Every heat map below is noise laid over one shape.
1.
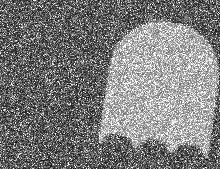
ghost
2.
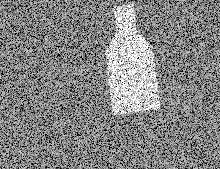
bottle
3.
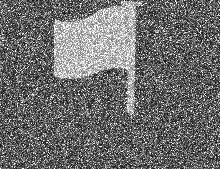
flag
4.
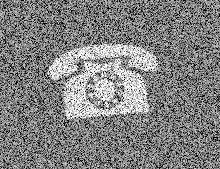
telephone
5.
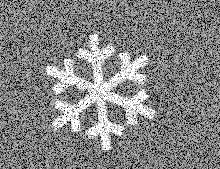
snowflake
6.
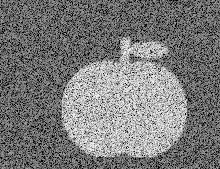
apple
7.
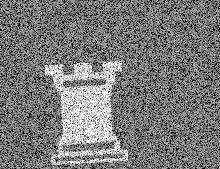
chess rook
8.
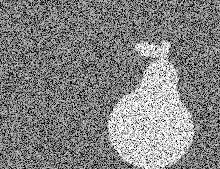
pear
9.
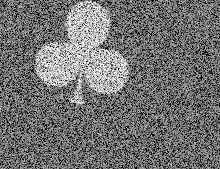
club
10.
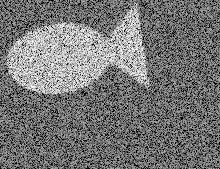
fish
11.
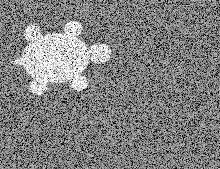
turtle
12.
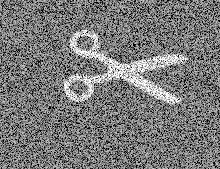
pair of scissors
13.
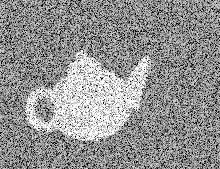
teapot
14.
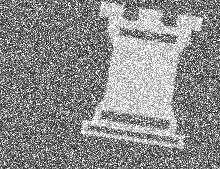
chess rook
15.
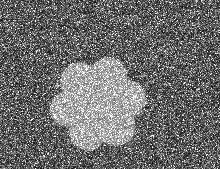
flower
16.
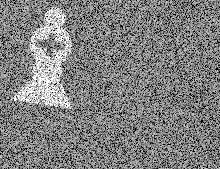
chess bishop
